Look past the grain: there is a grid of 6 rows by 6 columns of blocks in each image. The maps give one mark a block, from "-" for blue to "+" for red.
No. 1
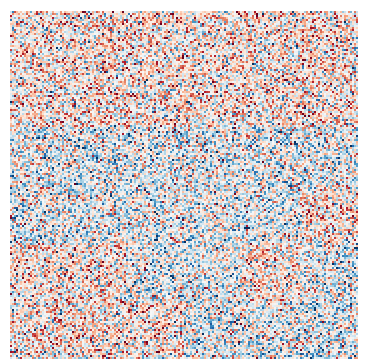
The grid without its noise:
++++++
++++++
------
-----+
++--+-
+++---
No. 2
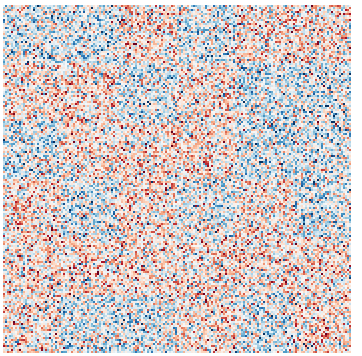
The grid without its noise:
--+-++
++-+--
-+++--
+-+-+-
++++++
+--+-+
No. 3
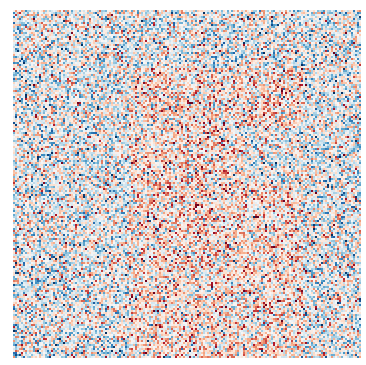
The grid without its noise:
------
--+++-
--++--
--+++-
--+++-
--+++-
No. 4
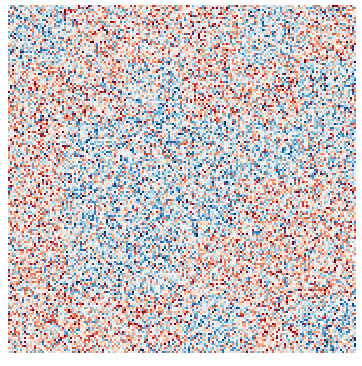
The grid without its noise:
-+++-+
++-++-
+-----
+---++
+--+++
+++-+-
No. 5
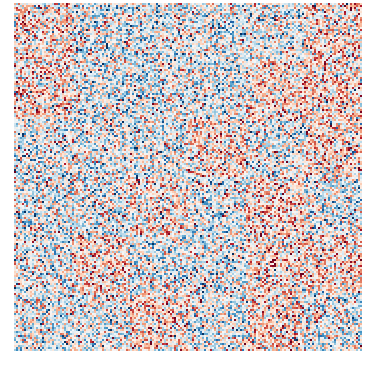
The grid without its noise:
+----+
+---++
---+-+
--+-+-
-+--++
--+-+-
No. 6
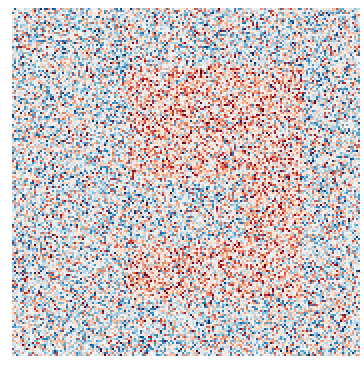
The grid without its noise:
------
--+++-
--+++-
----+-
--+++-
------
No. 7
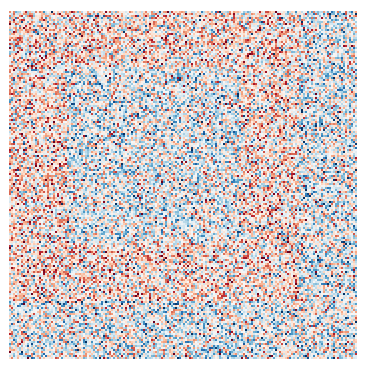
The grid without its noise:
+++++-
+---+-
+---+-
+---+-
+++++-
------
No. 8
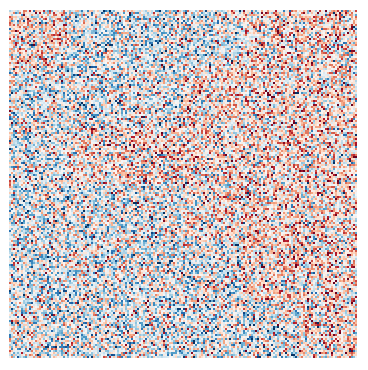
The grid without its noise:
+---++
---+++
-+++++
---+++
----++
-----+
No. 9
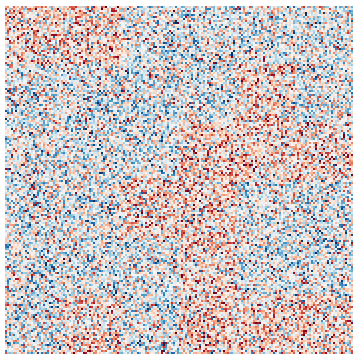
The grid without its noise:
++----
----+-
---+++
--++--
---+--
-+-+++
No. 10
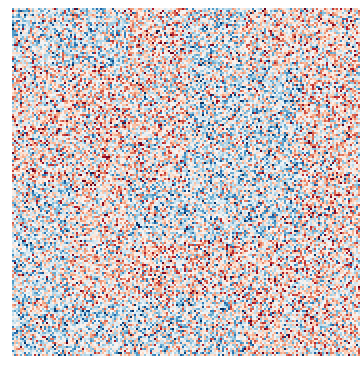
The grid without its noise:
--+-++
+++--+
+++--+
-+---+
-+++++
----++
